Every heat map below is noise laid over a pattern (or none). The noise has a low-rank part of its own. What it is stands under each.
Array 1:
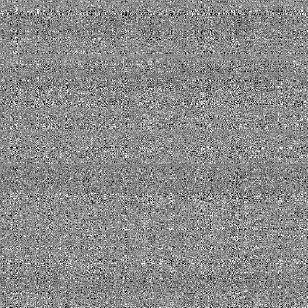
bands of rows
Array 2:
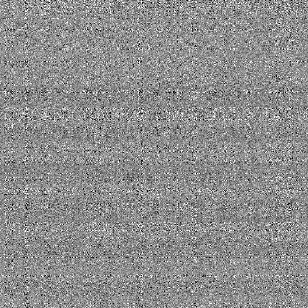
bands of rows
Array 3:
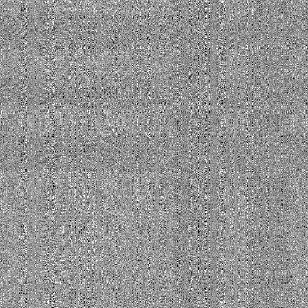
bands of rows crossing bands of columns
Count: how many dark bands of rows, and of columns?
3 and 2
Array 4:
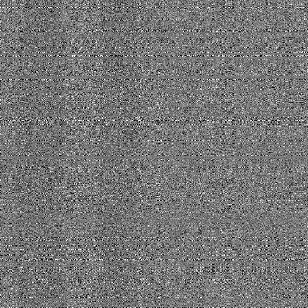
bands of columns
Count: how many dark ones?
2
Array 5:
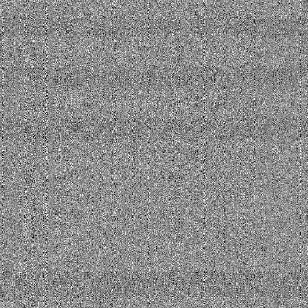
bands of rows
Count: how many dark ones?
4
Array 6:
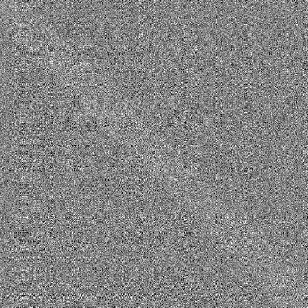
a diagonal band
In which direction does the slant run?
top left to bottom right
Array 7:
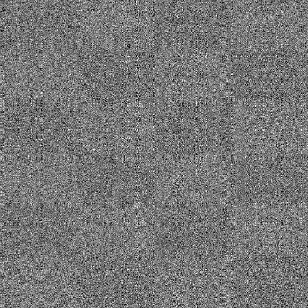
a checkerboard
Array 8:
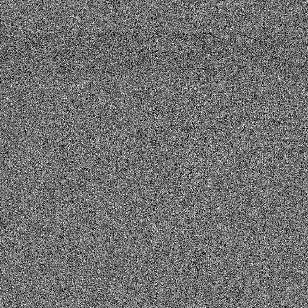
one band of rows
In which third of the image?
top
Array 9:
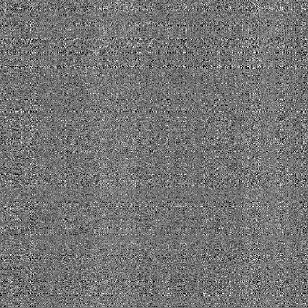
bands of columns
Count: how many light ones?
2
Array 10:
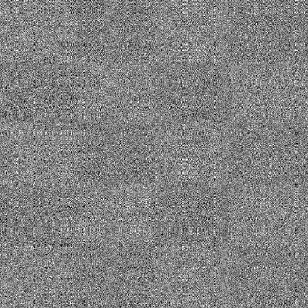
a checkerboard
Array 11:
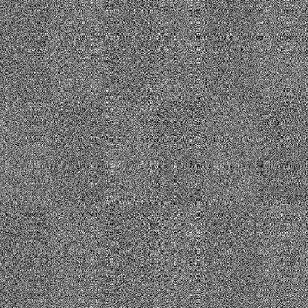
a checkerboard
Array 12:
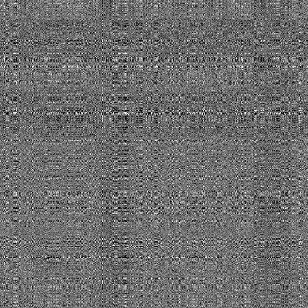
bands of rows crossing bands of columns
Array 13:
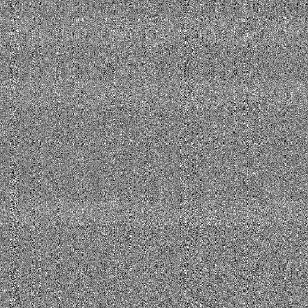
bands of rows
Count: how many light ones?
3
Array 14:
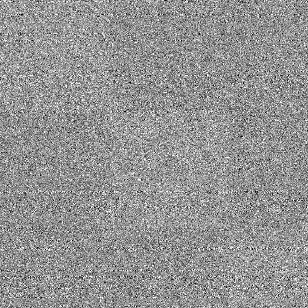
blocks along the diagonal
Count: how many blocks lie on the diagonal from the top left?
3
